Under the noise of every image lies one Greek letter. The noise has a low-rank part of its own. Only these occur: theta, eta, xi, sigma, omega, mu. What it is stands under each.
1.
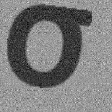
sigma
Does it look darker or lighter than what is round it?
darker
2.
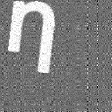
eta
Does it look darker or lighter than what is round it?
lighter
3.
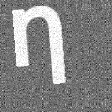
eta
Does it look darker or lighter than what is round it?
lighter
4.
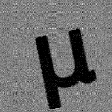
mu
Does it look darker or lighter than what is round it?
darker
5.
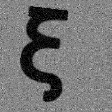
xi
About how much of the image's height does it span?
nearly all
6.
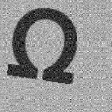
omega
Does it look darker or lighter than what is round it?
darker
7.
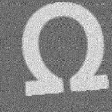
omega
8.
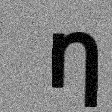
eta
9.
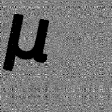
mu
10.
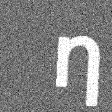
eta
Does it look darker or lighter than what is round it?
lighter
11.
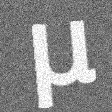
mu
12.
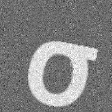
sigma
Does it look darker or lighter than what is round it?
lighter
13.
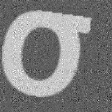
sigma
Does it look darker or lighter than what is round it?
lighter
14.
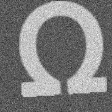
omega
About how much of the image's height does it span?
nearly all
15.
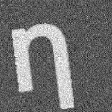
eta
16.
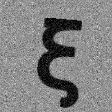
xi
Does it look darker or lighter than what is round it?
darker
